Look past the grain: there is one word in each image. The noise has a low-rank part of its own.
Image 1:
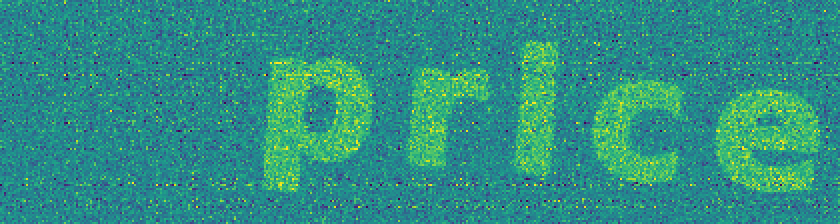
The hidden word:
price
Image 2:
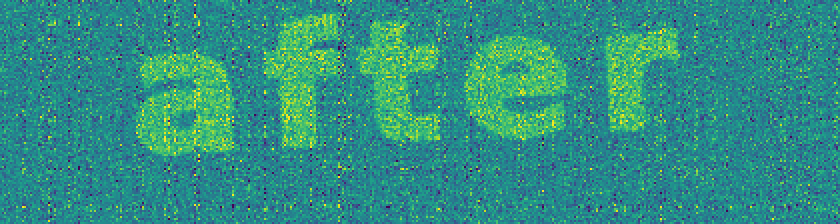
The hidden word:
after
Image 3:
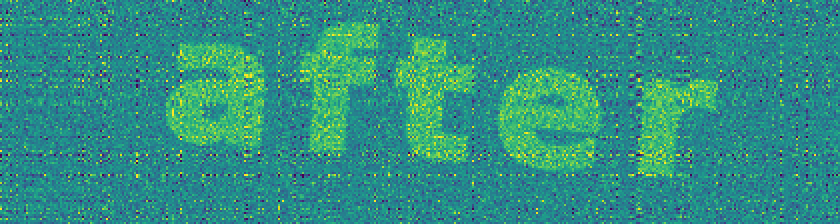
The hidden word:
after
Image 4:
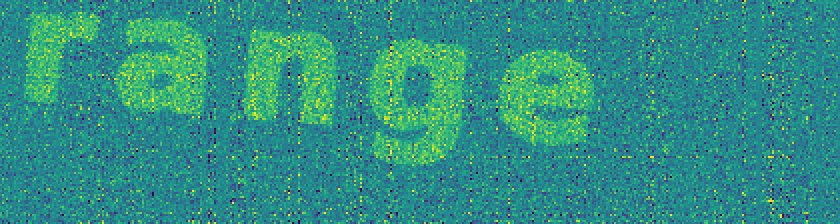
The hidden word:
range
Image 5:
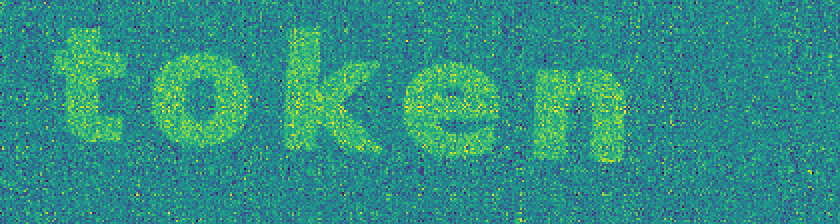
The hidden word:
token
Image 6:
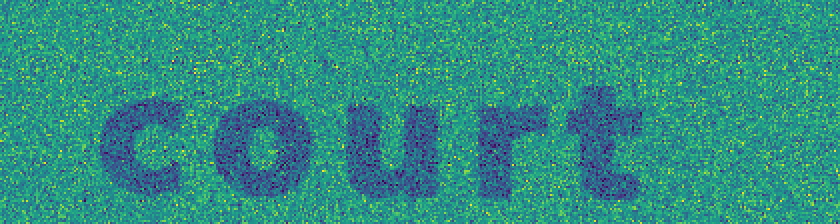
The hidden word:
court
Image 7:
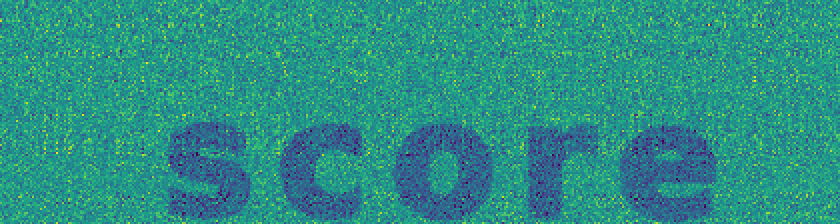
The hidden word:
score
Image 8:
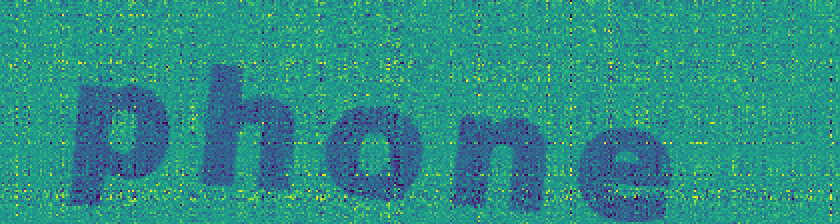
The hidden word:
phone
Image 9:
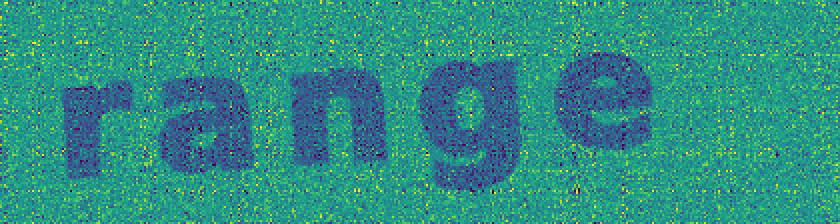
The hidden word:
range
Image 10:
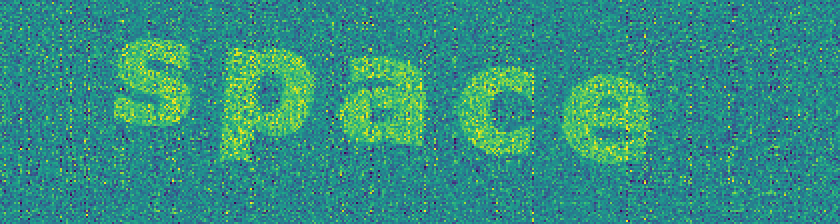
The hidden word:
space
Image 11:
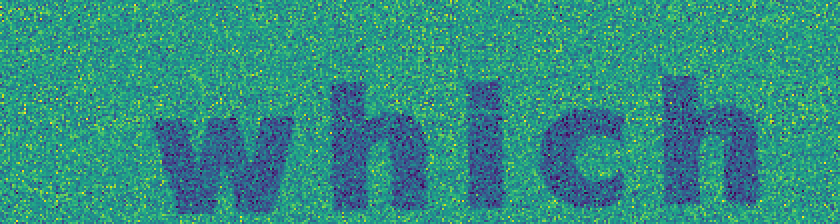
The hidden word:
which
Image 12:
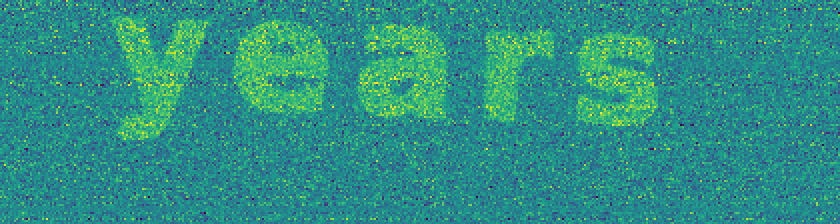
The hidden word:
years
